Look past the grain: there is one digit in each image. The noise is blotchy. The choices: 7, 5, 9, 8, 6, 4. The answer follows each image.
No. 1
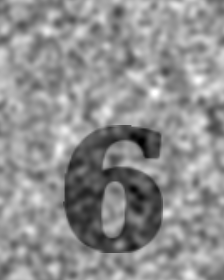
6
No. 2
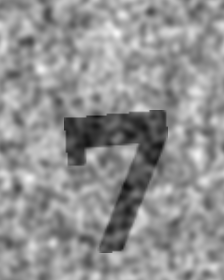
7
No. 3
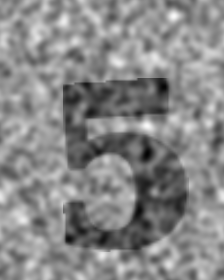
5
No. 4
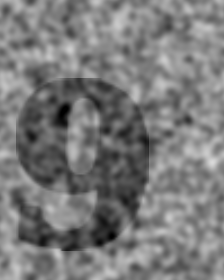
9
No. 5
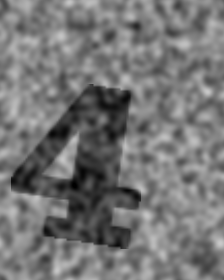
4
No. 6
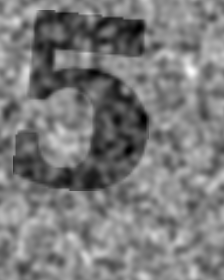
5
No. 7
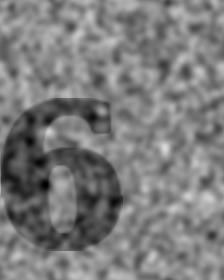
6
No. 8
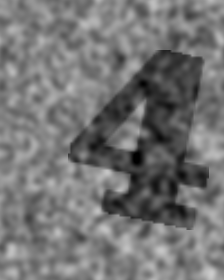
4
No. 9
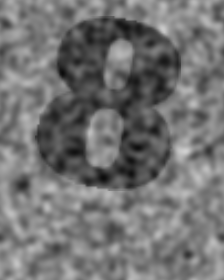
8
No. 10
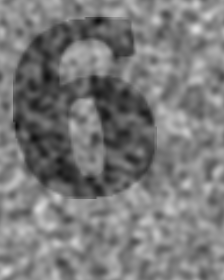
6
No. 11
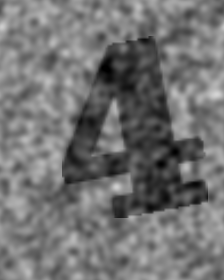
4
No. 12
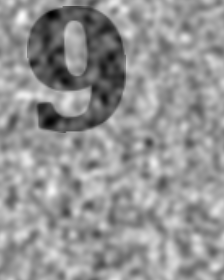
9
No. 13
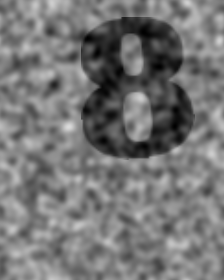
8
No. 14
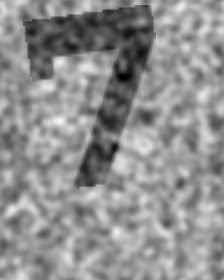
7
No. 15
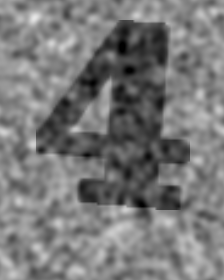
4
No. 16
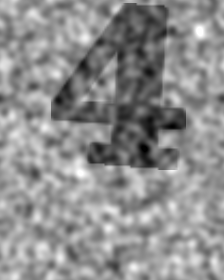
4
